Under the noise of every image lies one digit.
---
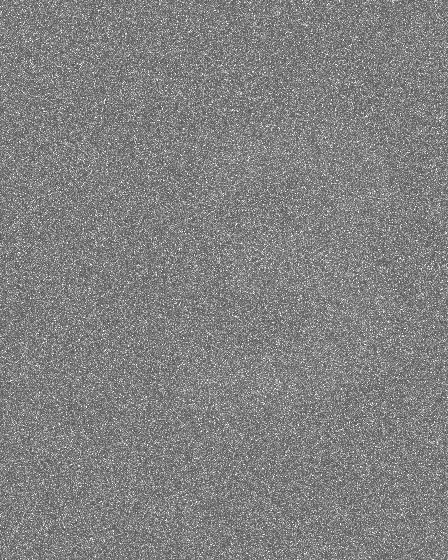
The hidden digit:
3
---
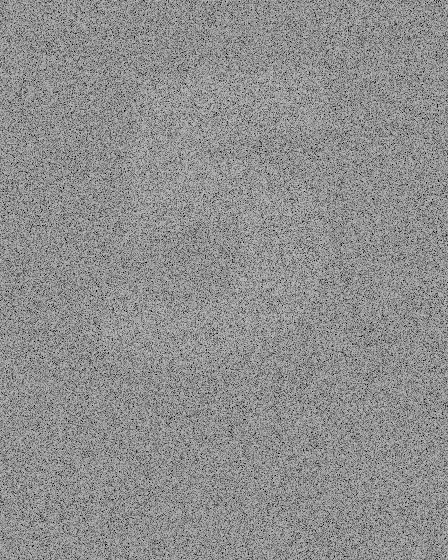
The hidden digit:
5
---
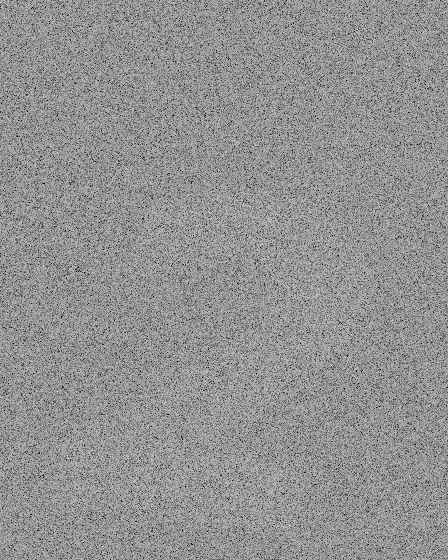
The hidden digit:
2
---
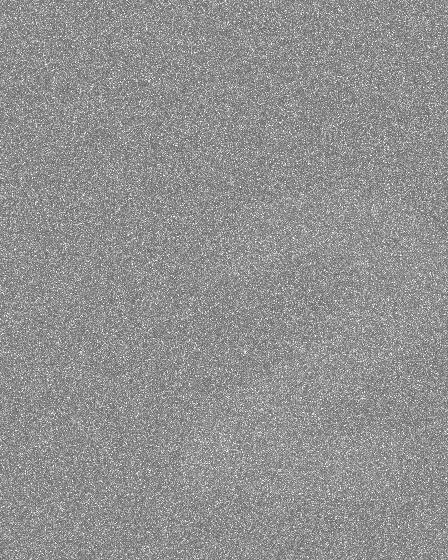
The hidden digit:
2
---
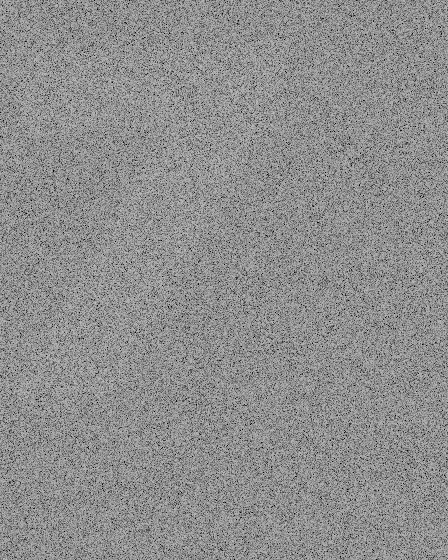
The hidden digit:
7
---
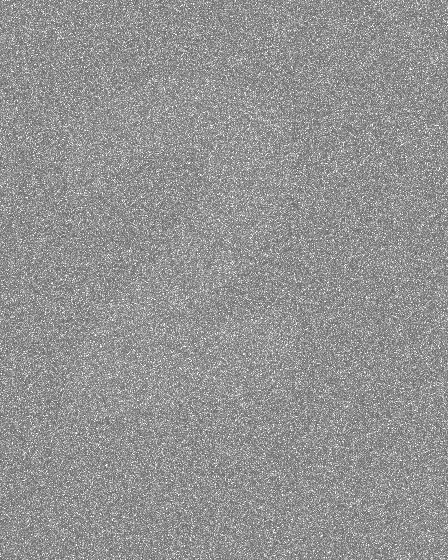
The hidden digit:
2
